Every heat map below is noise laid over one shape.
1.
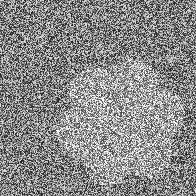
light flower
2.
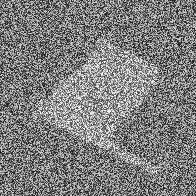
light flag
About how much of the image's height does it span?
two thirds
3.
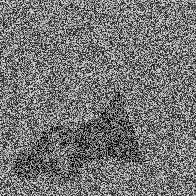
dark chess bishop
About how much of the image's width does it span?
two thirds
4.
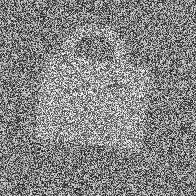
light cup
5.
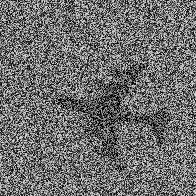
dark airplane
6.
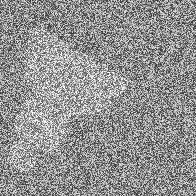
light chess pawn
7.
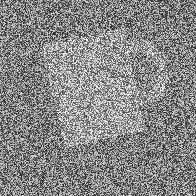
light cup
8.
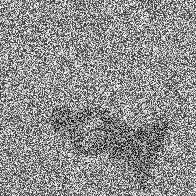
dark chess bishop
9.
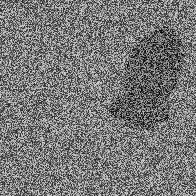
dark footprint
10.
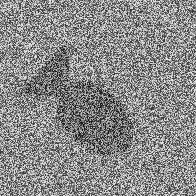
dark fish
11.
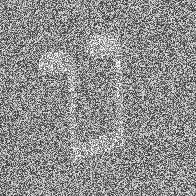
light pair of musical notes
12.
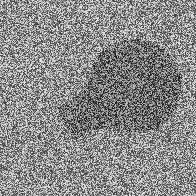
dark light bulb
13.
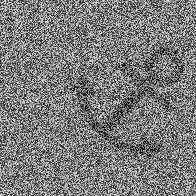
dark anchor
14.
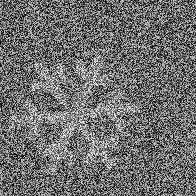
light snowflake
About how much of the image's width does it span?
two thirds
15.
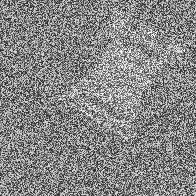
light chess rook
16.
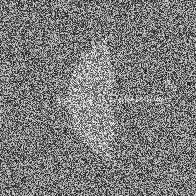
light umbrella
